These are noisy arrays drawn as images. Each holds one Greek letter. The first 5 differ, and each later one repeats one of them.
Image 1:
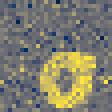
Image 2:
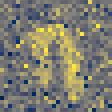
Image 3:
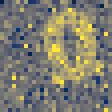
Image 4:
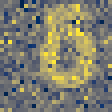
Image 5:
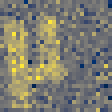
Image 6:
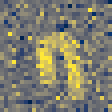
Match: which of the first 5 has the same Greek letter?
2
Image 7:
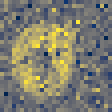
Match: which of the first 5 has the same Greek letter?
1
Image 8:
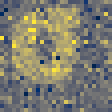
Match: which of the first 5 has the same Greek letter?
1
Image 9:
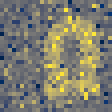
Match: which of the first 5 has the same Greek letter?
3
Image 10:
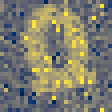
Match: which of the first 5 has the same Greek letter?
3
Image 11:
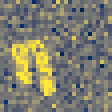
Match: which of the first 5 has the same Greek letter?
2
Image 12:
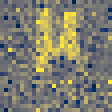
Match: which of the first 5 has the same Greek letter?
5
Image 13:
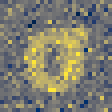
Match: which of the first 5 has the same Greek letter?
1
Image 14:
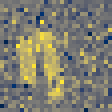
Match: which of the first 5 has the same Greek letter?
2
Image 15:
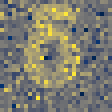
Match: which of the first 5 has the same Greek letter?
4
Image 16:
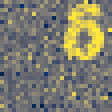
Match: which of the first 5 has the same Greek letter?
4
